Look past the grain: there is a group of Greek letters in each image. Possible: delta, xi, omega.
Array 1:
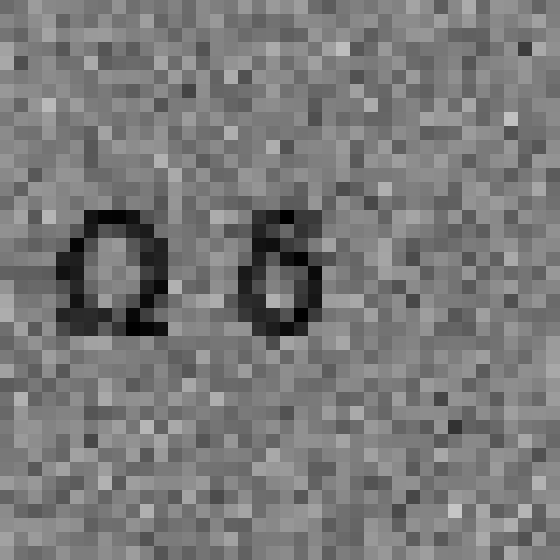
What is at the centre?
delta
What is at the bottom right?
nothing
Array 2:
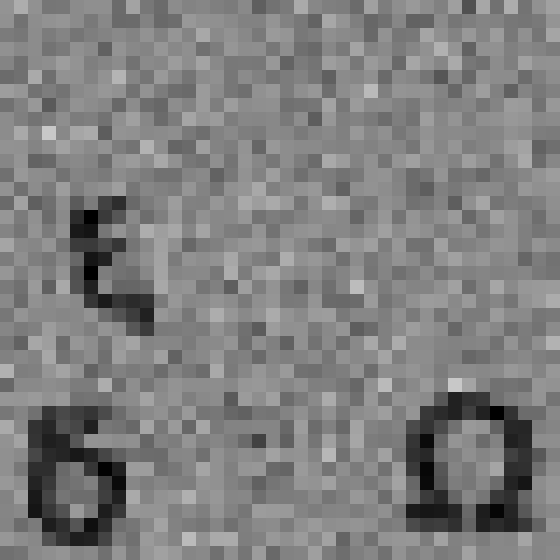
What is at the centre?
nothing
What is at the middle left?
xi
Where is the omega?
bottom right
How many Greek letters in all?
3
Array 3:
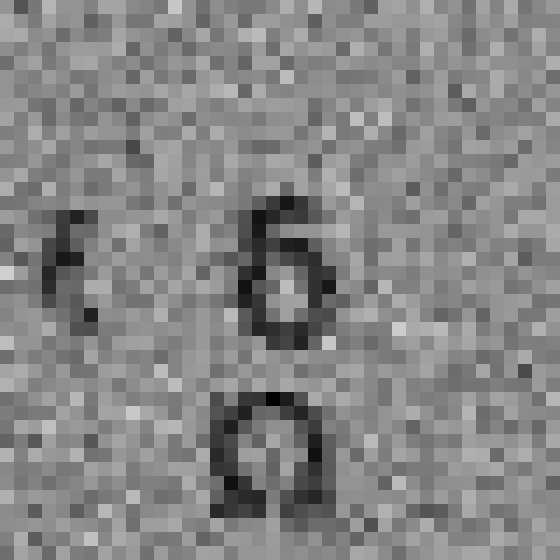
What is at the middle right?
nothing
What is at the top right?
nothing
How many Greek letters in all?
3
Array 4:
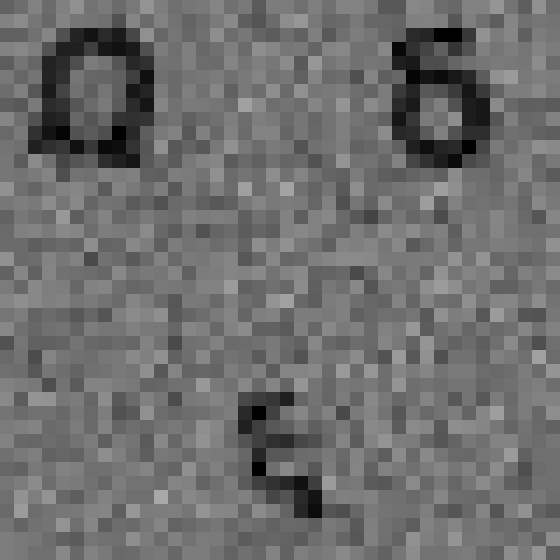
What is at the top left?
omega
